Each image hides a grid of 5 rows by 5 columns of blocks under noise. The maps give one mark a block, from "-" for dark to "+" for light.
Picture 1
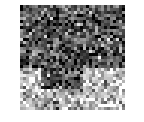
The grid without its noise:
- - - - -
- - - - -
- - - - -
+ - - + +
+ + + + +
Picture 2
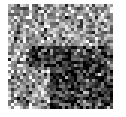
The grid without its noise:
+ + + + +
+ + + + +
+ - - - -
+ + - - -
+ + - - -
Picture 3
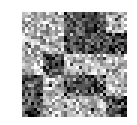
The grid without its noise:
+ + - - +
+ + - - -
+ - + + +
- + - - +
- + + + -
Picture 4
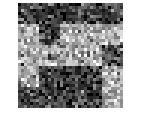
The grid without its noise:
- - - - -
+ - + + +
+ + + + -
+ - - - +
- - - - +
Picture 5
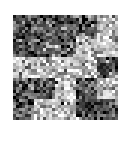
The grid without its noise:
- - - - +
- - - + +
+ + + + -
- - + - +
- + + - -
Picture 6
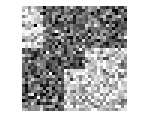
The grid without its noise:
+ - - - -
+ - - - -
- - - + +
- - + + +
- - + + +
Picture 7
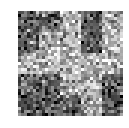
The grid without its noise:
- - + - +
- + + - +
+ + + + +
- - + + -
- - - + -
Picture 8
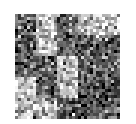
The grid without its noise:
- + - + +
- + - - -
- - + - -
+ - + - -
+ + - - -
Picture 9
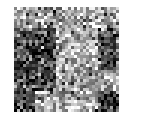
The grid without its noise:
+ + + + +
- - + + -
- - + + -
- - + + +
- + + + -
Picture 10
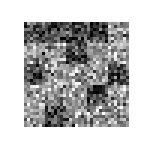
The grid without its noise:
- - - - +
+ + - + +
- + + + -
+ + + - +
+ - + + +
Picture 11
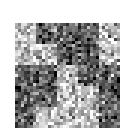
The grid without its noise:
+ - - - +
+ + - - +
- - + - -
- - + + -
- + + + -
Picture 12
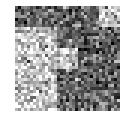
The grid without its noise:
- - - - +
+ + - - -
+ + + - -
+ + - - -
+ + - - -
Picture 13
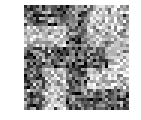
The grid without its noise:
- - - + +
+ + - + +
- - - - +
- + - + +
- + - - -
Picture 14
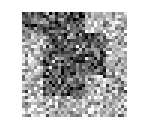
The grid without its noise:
- - - + +
+ - - - +
+ - - - +
+ - - + +
+ + + + +
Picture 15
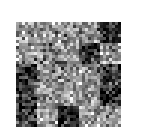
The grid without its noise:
+ + + + -
+ + + - +
- + + + -
- + + + -
- + - + +
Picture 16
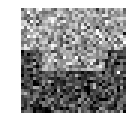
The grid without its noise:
+ + + + +
+ + + + +
- + + + -
- - - - -
- - - - -
